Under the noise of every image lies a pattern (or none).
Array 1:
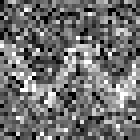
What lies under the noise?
a wavy band
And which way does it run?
left to right
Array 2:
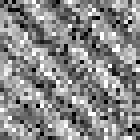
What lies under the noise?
diagonal stripes
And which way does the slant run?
top left to bottom right
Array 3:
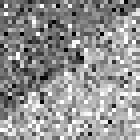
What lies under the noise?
a sharp edge
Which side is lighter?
bottom right
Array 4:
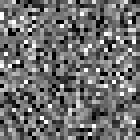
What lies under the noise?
only noise
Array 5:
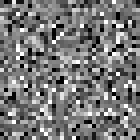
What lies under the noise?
only noise
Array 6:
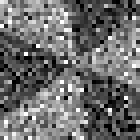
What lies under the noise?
spokes from one point
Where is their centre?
centre
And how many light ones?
3
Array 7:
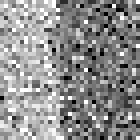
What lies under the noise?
a sharp edge
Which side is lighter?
left
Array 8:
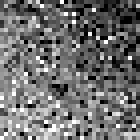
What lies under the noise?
a smooth slope
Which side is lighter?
bottom left
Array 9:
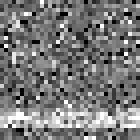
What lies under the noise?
one horizontal stripe
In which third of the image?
bottom
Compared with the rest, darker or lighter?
lighter
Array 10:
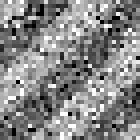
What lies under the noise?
diagonal stripes
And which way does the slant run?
bottom left to top right
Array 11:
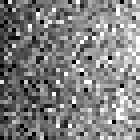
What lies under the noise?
a smooth slope
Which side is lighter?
right
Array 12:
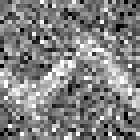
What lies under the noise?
a wavy band
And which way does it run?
left to right
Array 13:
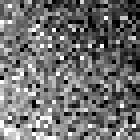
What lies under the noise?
a smooth slope
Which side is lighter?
bottom left
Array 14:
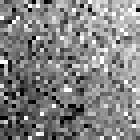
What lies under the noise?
a smooth slope
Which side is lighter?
top right
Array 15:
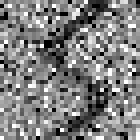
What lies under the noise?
a wavy band
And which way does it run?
top to bottom
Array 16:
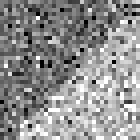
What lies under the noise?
a sharp edge
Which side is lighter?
bottom right
